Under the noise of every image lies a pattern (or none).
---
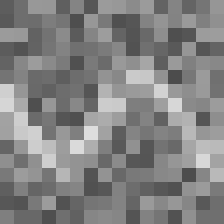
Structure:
a wavy band
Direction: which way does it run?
left to right
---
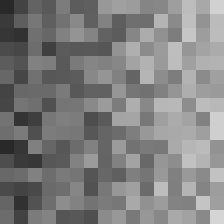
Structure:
a smooth slope
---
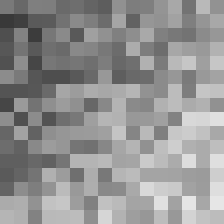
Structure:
a smooth slope
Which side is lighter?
bottom right
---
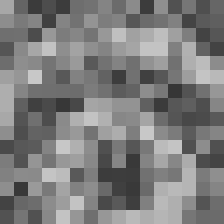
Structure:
rings round one point
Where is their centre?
bottom middle
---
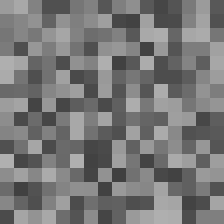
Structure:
only noise
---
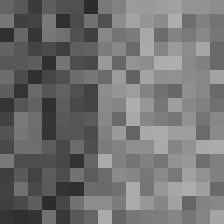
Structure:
a sharp edge
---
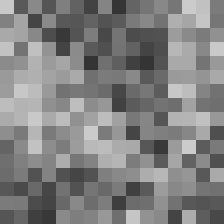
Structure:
spokes from one point
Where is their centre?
bottom right
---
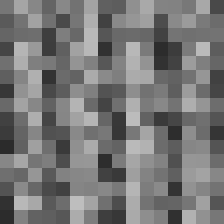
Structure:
vertical stripes
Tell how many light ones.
4
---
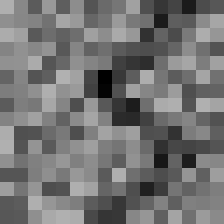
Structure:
a wavy band
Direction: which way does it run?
top to bottom
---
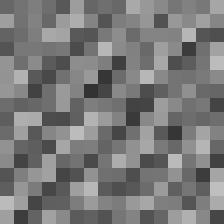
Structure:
diagonal stripes
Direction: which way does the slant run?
bottom left to top right
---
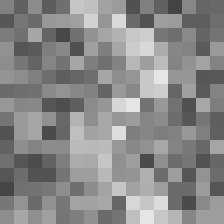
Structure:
a wavy band
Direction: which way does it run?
top to bottom
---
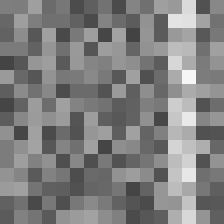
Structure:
one vertical stripe
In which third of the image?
right
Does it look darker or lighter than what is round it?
lighter
